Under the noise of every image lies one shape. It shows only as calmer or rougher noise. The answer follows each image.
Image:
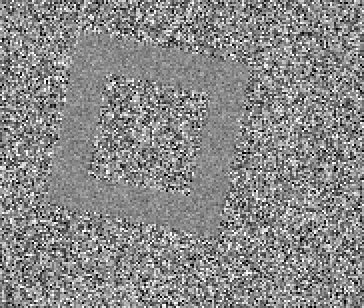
calm square frame
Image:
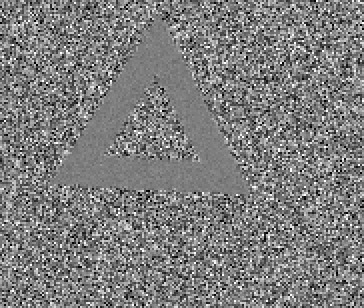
calm triangle frame
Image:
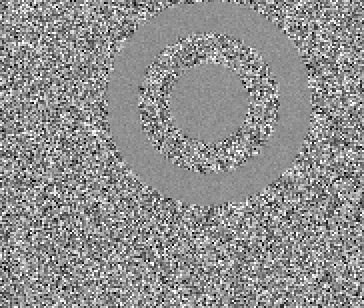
calm bullseye
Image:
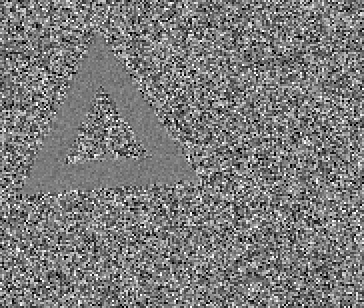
calm triangle frame
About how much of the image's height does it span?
half
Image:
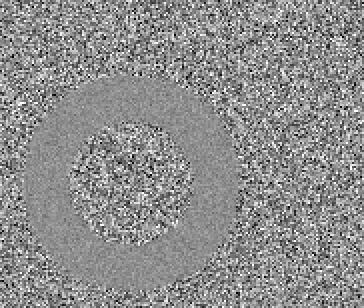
calm ring
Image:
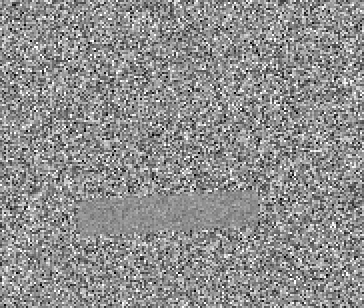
calm bar
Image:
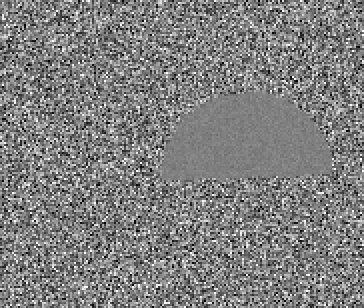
calm half disc
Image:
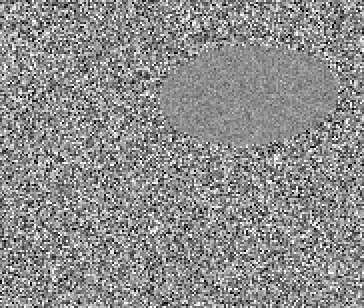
calm ellipse
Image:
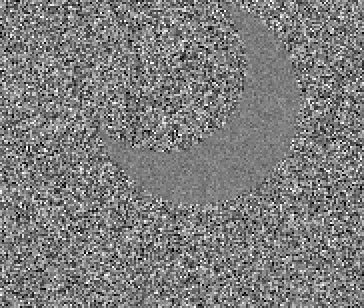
calm crescent
